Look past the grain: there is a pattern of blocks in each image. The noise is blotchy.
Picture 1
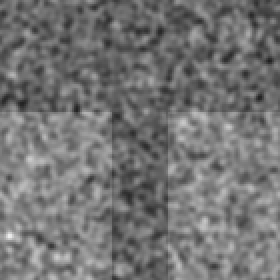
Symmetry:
left and right mirror each other
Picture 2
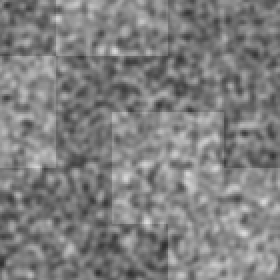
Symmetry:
mirrored about the diagonal from the top left
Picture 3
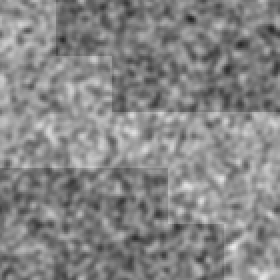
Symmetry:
the same after a half turn
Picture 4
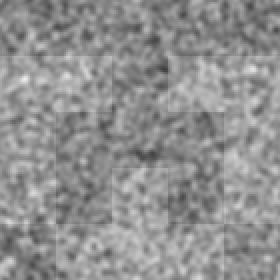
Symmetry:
left and right mirror each other
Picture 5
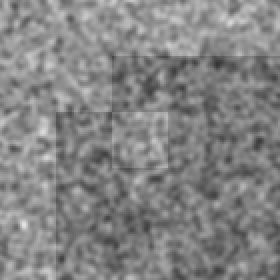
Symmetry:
mirrored about the diagonal from the top left
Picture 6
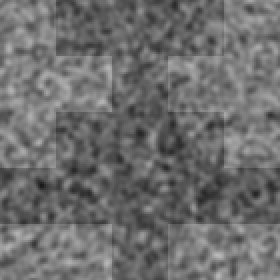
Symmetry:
left and right mirror each other
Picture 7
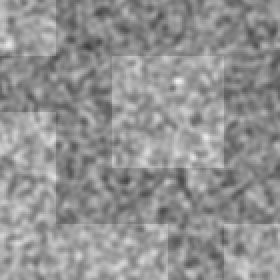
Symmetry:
mirrored about the diagonal from the bottom left
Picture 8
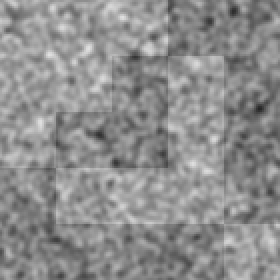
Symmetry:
mirrored about the diagonal from the top left
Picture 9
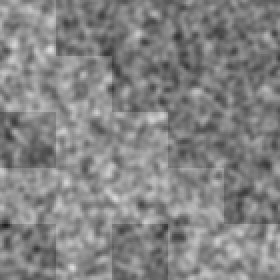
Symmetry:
mirrored about the diagonal from the bottom left
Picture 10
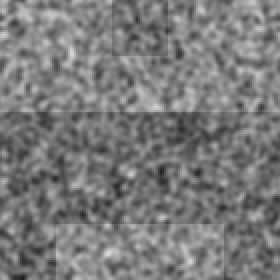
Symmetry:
left and right mirror each other
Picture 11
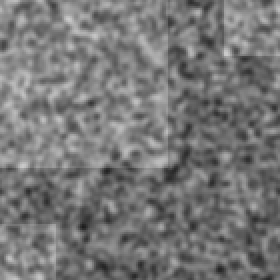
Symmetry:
mirrored about the diagonal from the top left
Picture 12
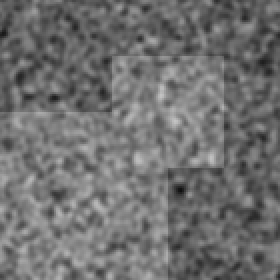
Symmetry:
mirrored about the diagonal from the bottom left
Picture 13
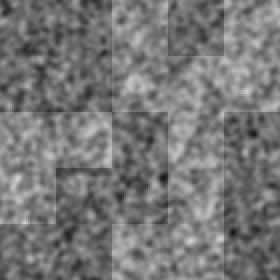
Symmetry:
no symmetry
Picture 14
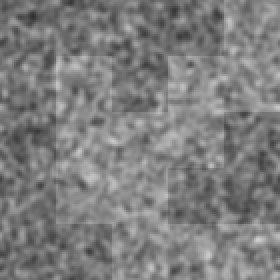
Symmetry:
no symmetry
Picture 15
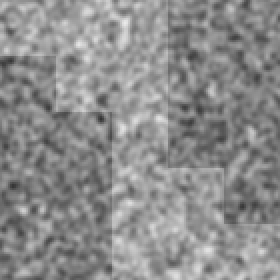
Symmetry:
the same after a half turn
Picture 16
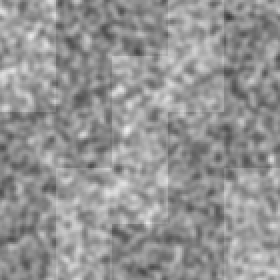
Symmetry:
the same after a half turn
